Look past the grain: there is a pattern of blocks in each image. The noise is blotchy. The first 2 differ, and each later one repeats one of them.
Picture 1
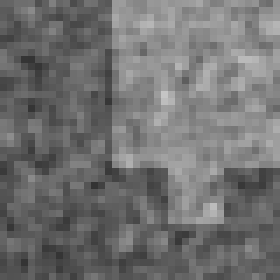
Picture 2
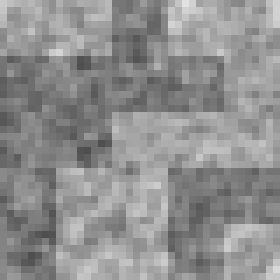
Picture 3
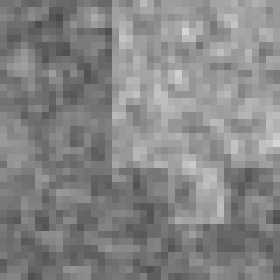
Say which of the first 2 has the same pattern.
1
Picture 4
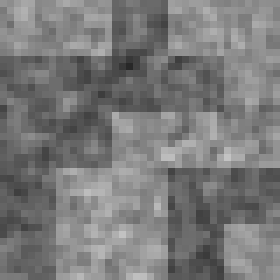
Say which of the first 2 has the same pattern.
2
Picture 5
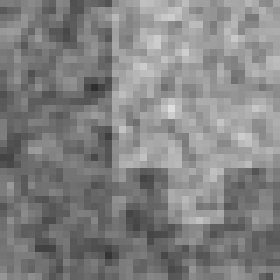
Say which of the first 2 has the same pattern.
1
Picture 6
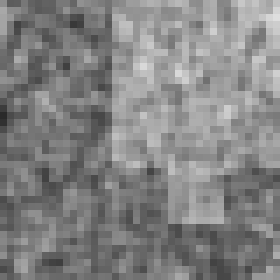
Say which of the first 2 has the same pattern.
1
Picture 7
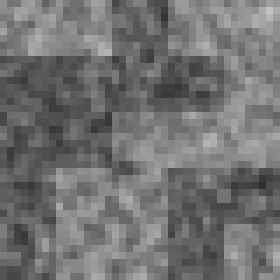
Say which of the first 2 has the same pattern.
2
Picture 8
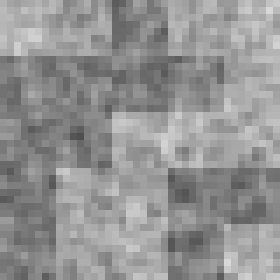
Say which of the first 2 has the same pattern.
2
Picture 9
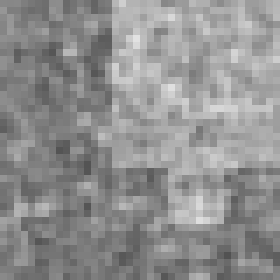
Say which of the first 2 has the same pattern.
1
